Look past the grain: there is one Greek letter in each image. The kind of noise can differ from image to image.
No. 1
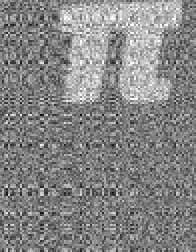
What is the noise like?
low rank plus noise
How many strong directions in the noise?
one
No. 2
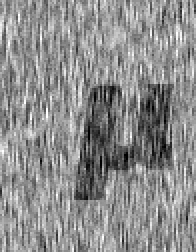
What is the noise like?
streaked along the columns
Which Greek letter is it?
mu
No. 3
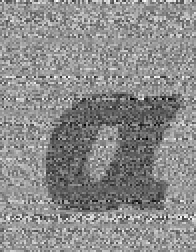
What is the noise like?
rows of uneven size
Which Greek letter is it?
alpha
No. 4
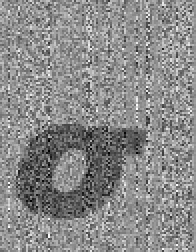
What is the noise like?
columns of uneven size
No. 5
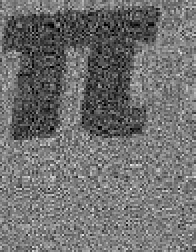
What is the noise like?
low rank plus noise
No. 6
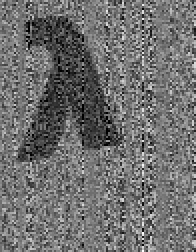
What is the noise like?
columns of uneven size
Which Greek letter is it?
lambda
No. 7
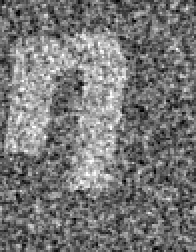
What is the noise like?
blotchy
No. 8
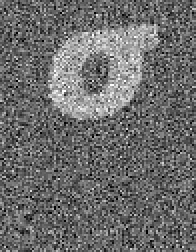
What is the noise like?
low rank plus noise
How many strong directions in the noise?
five to eight
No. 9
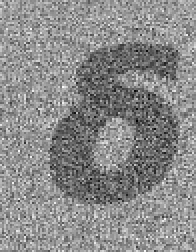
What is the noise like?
low rank plus noise
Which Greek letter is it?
delta
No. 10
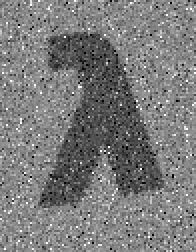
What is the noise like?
heavy tails
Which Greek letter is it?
lambda
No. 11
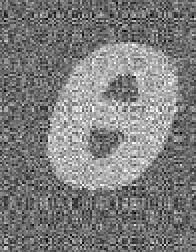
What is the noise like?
low rank plus noise
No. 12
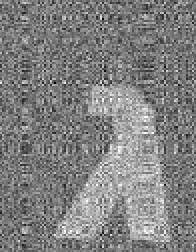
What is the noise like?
low rank plus noise
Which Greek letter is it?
lambda
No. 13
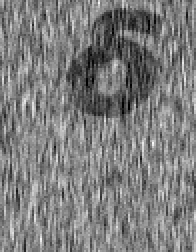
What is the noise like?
streaked along the columns
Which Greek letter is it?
delta
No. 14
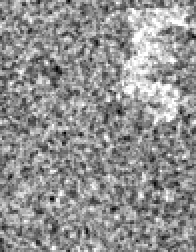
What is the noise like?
blotchy
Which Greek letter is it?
xi
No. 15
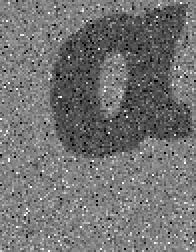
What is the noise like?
heavy tails
